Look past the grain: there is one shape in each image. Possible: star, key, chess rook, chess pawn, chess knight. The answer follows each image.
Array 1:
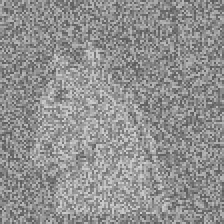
light chess knight
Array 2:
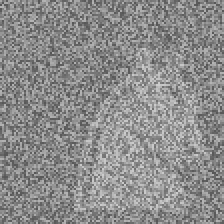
light chess knight
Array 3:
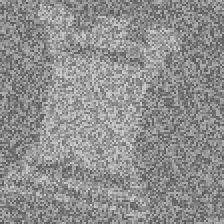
light chess rook
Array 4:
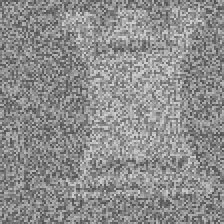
light chess rook
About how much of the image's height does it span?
nearly all
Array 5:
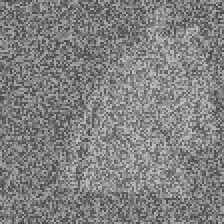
light chess knight
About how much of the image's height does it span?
nearly all
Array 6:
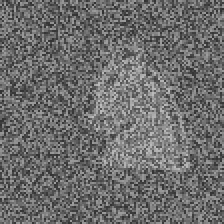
light chess knight
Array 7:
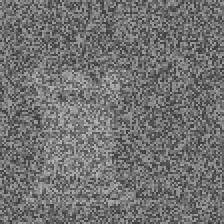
light chess rook
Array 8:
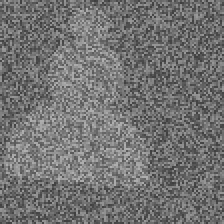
light chess pawn
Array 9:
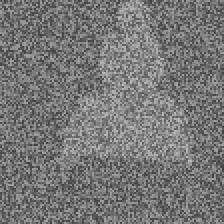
light chess pawn
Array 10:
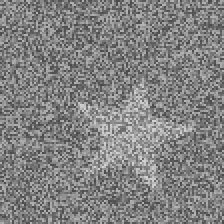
light star
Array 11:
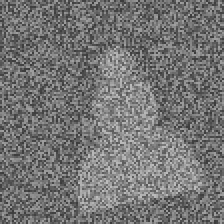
light chess pawn
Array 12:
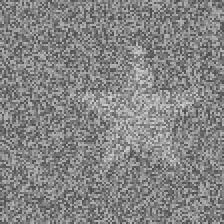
light star
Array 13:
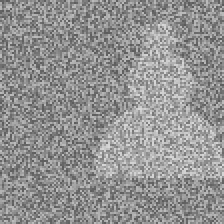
light chess pawn
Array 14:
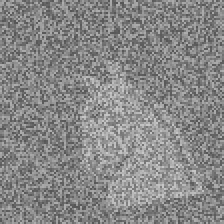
light chess knight
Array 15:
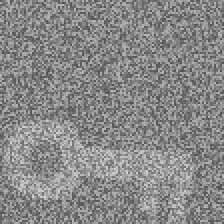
light key
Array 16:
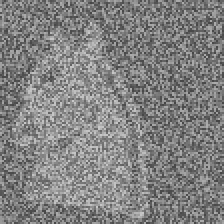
light chess knight
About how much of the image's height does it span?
nearly all
